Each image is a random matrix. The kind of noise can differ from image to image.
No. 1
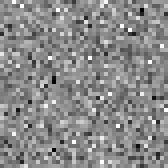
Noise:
heavy tails
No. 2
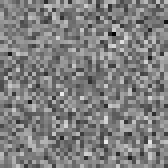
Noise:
independent entries
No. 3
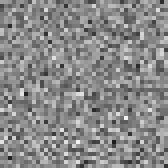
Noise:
low rank plus noise
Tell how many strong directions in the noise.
one
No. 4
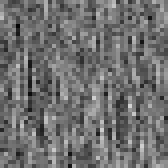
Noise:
streaked along the columns
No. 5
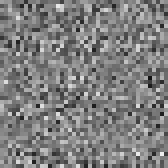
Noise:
low rank plus noise
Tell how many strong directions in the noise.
five to eight
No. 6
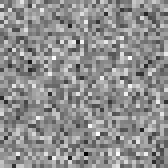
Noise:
independent entries
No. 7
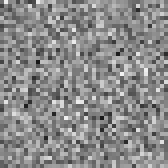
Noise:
independent entries
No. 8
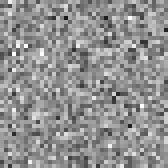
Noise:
low rank plus noise
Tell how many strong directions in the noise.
one
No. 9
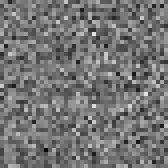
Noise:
low rank plus noise
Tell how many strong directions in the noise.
five to eight
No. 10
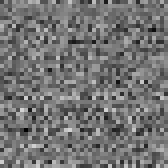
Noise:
rows of uneven size
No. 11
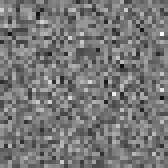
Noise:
low rank plus noise
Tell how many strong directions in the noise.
one
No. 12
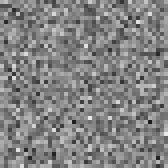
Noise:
independent entries
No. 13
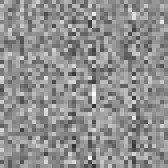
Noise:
columns of uneven size
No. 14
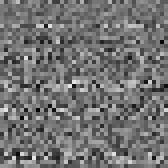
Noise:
rows of uneven size
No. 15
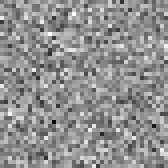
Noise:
independent entries
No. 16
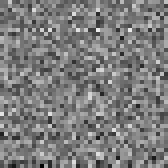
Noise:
low rank plus noise
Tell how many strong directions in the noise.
one
